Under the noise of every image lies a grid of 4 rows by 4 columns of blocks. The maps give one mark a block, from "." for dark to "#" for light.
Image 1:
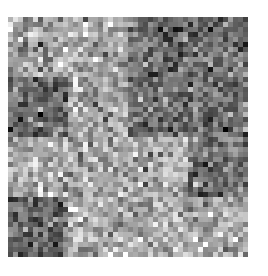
##..
.#..
###.
.###
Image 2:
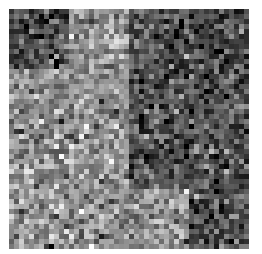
.#..
##..
##..
###.
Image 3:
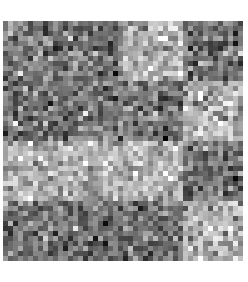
..#.
...#
###.
...#
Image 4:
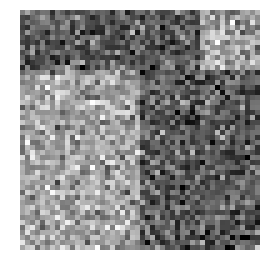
...#
##..
##..
##..
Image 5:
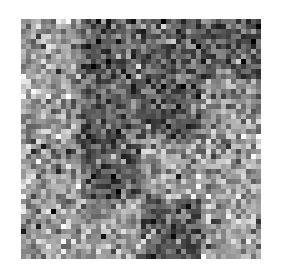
#...
#..#
#.##
##.#
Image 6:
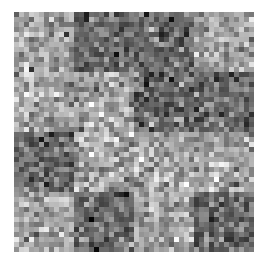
#..#
##..
.###
#.#.
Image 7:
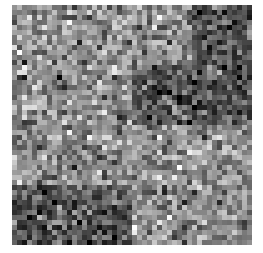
###.
##..
####
..##
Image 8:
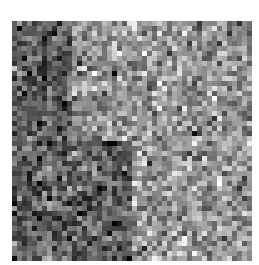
.###
.###
..##
..##
